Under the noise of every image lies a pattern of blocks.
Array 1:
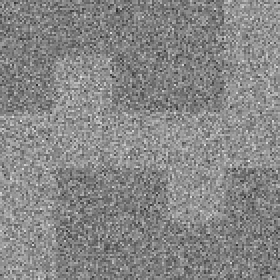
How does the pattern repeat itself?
the same after a half turn
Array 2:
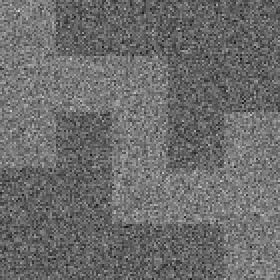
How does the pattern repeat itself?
the same after a half turn
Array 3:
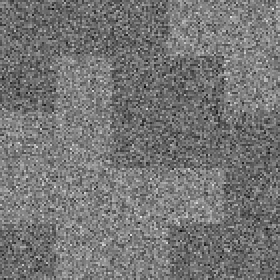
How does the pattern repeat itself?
mirrored about the diagonal from the bottom left
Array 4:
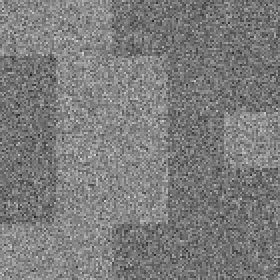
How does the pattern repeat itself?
top and bottom mirror each other
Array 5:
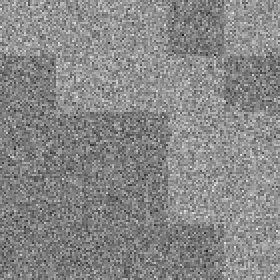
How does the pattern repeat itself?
mirrored about the diagonal from the bottom left
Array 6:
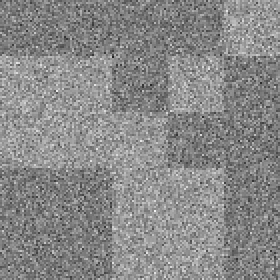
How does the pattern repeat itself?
mirrored about the diagonal from the bottom left
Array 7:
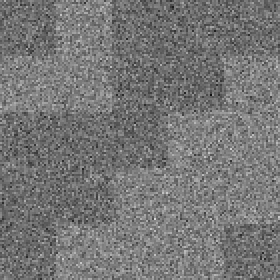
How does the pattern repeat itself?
mirrored about the diagonal from the top left
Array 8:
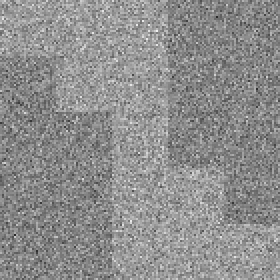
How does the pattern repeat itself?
the same after a half turn
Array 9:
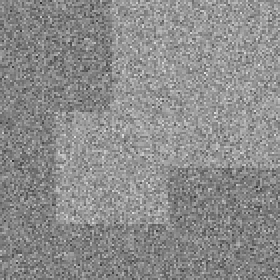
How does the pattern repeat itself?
mirrored about the diagonal from the bottom left
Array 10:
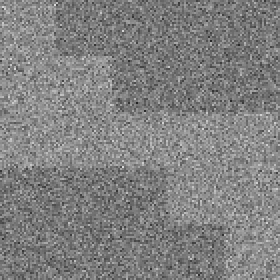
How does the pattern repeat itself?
the same after a half turn
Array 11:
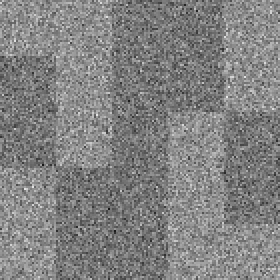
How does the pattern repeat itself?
the same after a half turn
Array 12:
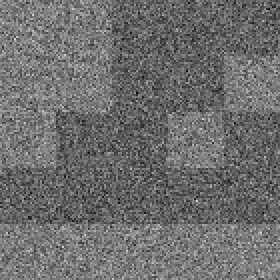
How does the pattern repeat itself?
no symmetry
